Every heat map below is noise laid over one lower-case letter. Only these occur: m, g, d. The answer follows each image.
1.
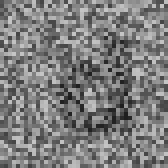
d
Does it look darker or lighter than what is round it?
darker
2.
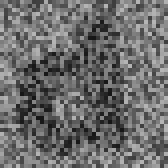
d
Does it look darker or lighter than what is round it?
darker
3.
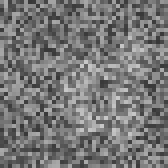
d
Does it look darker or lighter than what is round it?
lighter
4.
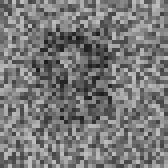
g
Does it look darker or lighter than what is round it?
darker
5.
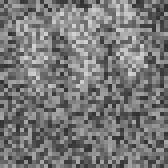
m
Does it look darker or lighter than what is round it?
lighter
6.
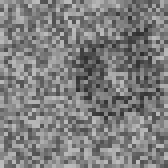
d
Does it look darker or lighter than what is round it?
darker
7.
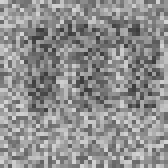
m
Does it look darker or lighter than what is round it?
darker
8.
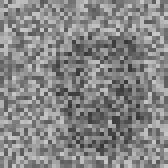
g
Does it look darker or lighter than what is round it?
darker
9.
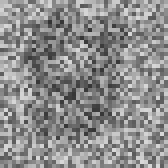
g
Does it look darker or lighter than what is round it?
darker
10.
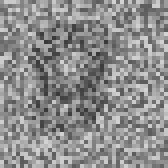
g
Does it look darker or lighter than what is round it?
darker
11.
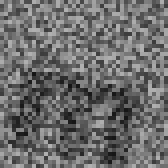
m
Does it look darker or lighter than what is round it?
darker
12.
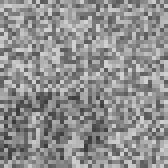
m
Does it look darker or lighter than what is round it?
darker
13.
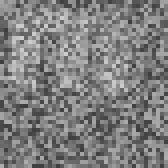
m
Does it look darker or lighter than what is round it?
lighter
